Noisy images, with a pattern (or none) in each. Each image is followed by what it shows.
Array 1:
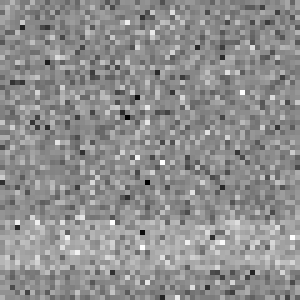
one horizontal stripe
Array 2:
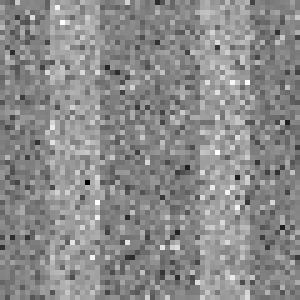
vertical stripes
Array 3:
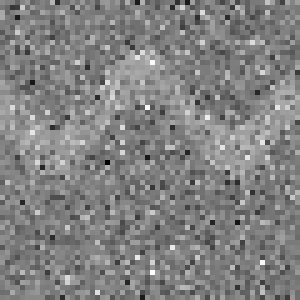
a wavy band
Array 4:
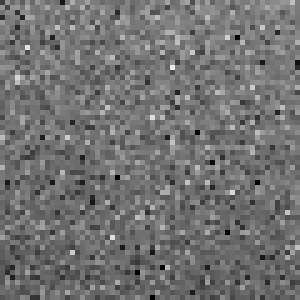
a smooth slope
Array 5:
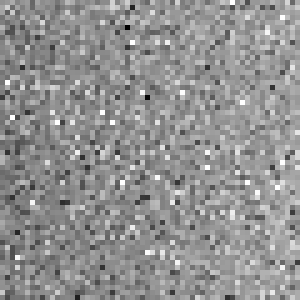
a smooth slope
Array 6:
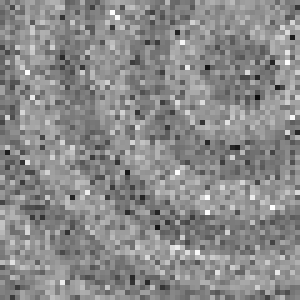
rings round one point
